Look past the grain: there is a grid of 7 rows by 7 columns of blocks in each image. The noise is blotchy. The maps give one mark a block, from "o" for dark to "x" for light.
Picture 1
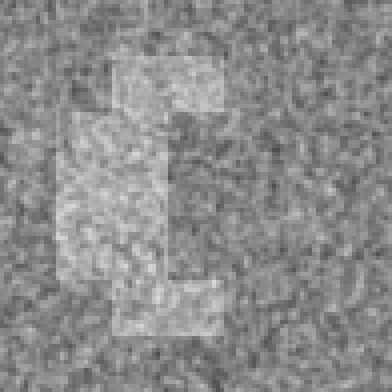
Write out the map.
ooooooo
ooxxooo
oxxoooo
oxxoooo
oxxoooo
ooxxooo
ooooooo
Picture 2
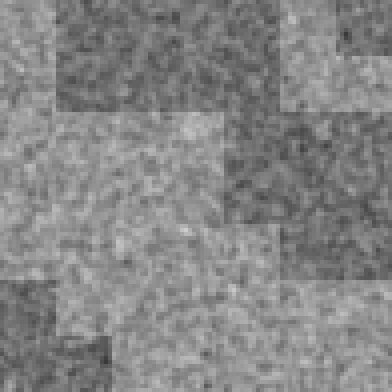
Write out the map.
xooooxo
xooooxx
xxxxooo
xxxxooo
xxxxxoo
oxxxxxx
ooxxxxx
